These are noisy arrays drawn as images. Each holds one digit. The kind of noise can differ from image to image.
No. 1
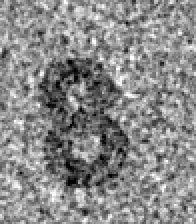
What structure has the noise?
blotchy
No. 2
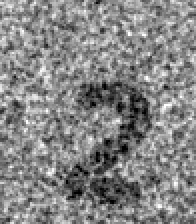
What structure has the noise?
blotchy
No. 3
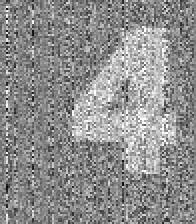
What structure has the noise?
columns of uneven size
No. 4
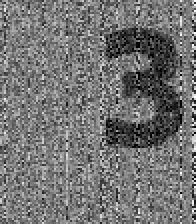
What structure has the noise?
columns of uneven size
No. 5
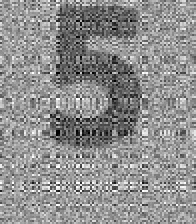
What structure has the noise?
low rank plus noise
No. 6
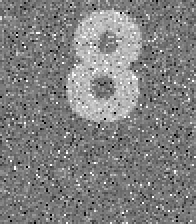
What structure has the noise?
heavy tails
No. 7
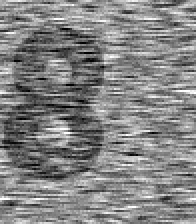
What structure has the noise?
streaked along the rows
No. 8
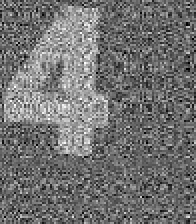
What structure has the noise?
low rank plus noise
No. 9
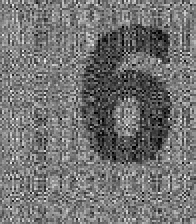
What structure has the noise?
low rank plus noise
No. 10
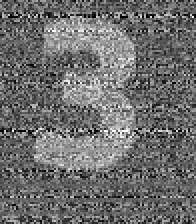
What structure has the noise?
rows of uneven size
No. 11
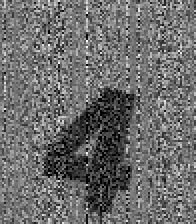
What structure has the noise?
columns of uneven size
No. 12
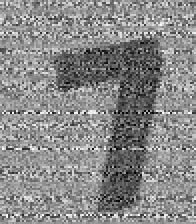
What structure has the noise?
rows of uneven size
